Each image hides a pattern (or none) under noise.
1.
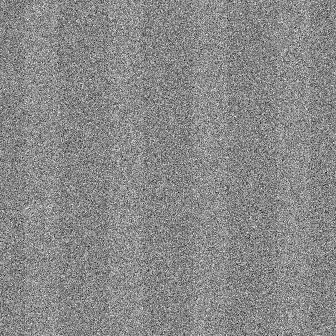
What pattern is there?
vertical stripes
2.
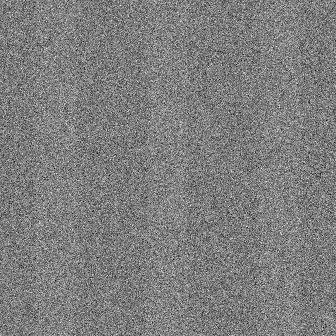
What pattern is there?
vertical stripes
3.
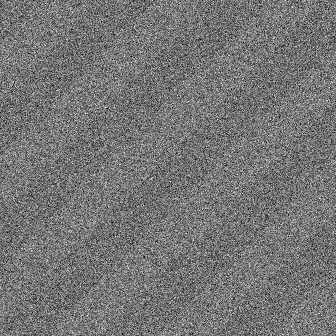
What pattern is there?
diagonal stripes
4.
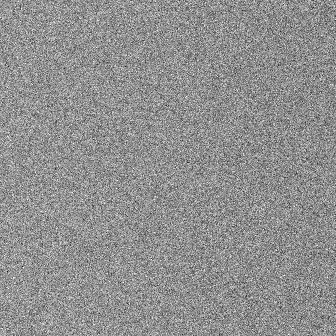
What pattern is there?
a smooth slope
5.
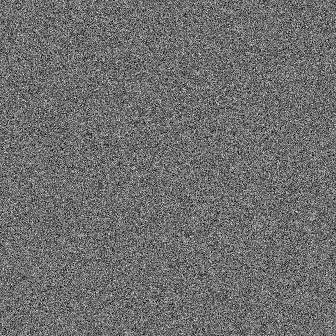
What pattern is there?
only noise
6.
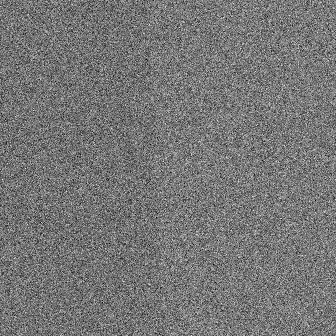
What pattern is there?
a sharp edge
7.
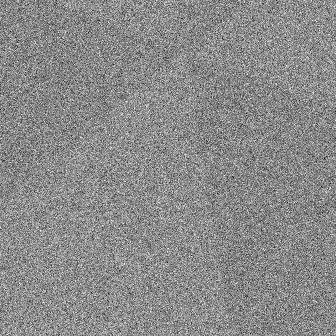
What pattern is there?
spokes from one point
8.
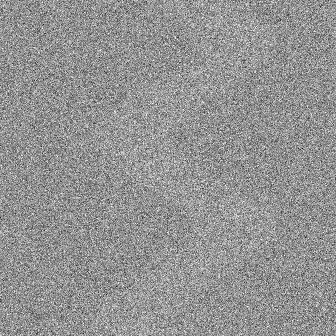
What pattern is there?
a wavy band
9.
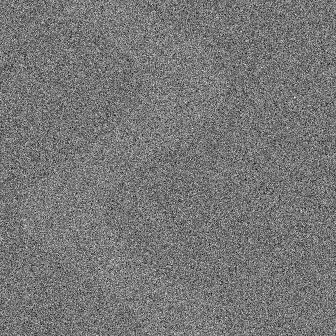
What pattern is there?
a wavy band
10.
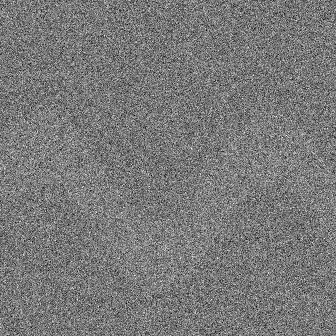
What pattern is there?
a wavy band
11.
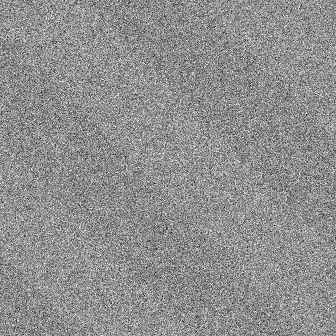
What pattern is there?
diagonal stripes
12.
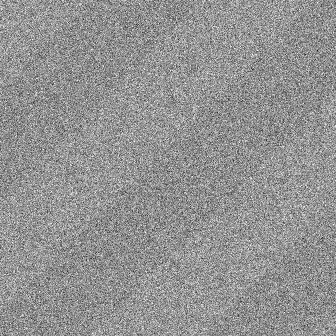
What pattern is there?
diagonal stripes
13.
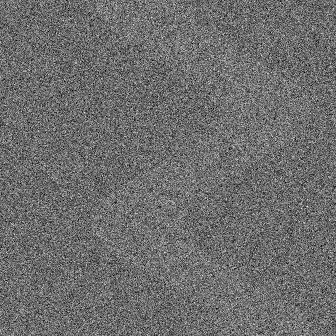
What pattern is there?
a wavy band
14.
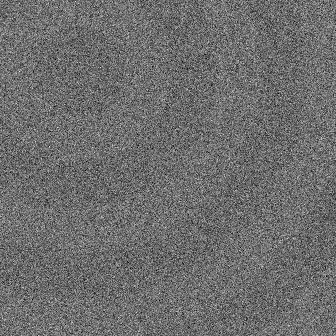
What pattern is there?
rings round one point
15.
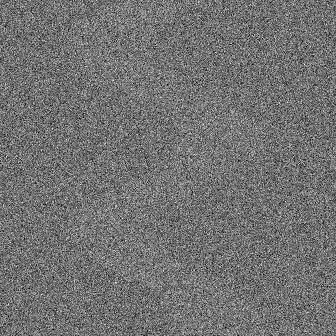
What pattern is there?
a wavy band
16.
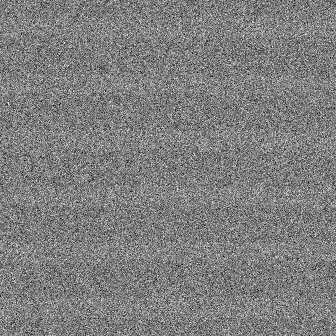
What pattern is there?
horizontal stripes
